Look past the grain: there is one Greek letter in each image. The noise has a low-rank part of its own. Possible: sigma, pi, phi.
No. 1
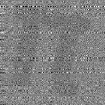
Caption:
dark pi
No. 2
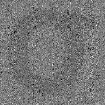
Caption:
dark sigma
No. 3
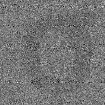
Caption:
dark sigma
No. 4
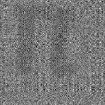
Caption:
dark pi
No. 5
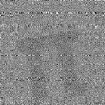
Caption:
dark pi
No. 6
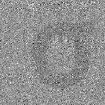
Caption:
dark sigma
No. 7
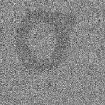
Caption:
dark sigma
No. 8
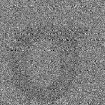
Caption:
dark sigma
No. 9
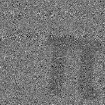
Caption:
dark pi
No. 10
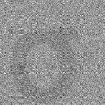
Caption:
dark sigma
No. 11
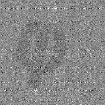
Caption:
dark phi
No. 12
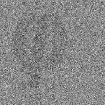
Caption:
dark phi
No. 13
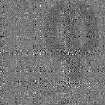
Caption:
dark phi
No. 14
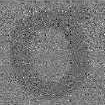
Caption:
dark sigma
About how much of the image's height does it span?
nearly all
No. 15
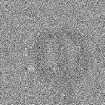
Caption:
dark phi
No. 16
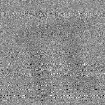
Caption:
dark pi
